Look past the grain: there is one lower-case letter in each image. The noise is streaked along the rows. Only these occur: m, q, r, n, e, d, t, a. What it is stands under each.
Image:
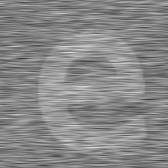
e
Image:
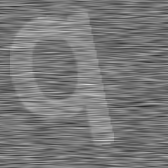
q
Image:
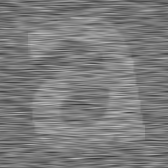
a
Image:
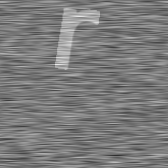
r
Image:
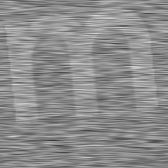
m
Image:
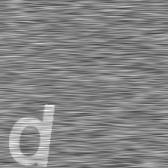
d
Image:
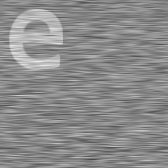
e
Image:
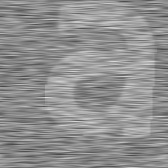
a
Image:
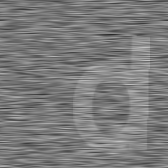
d
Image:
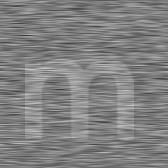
m
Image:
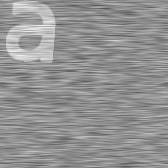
a
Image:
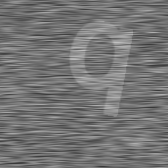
q
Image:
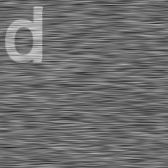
d
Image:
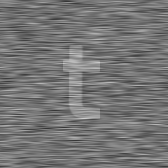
t
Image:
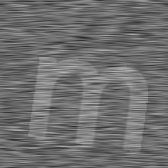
m
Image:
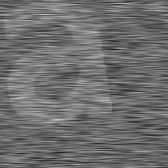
a
